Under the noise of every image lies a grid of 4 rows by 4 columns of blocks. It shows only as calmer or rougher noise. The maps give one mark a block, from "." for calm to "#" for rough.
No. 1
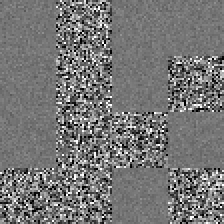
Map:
. # . .
. # . #
. # # .
# # . #
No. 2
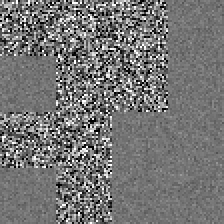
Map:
# # # .
. # # .
# # . .
. # . .
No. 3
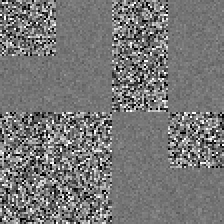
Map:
# . # .
. . # .
# # . #
# # . .
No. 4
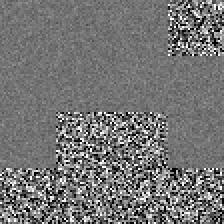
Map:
. . . #
. . . .
. # # .
# # # #
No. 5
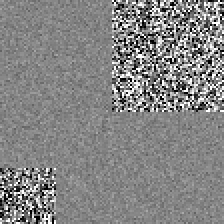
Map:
. . # #
. . # #
. . . .
# . . .
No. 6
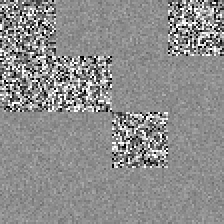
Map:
# . . #
# # . .
. . # .
. . . .
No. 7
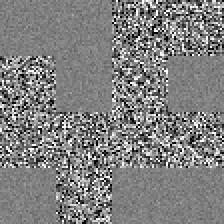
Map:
. . # #
# . # .
# # # #
. # . .
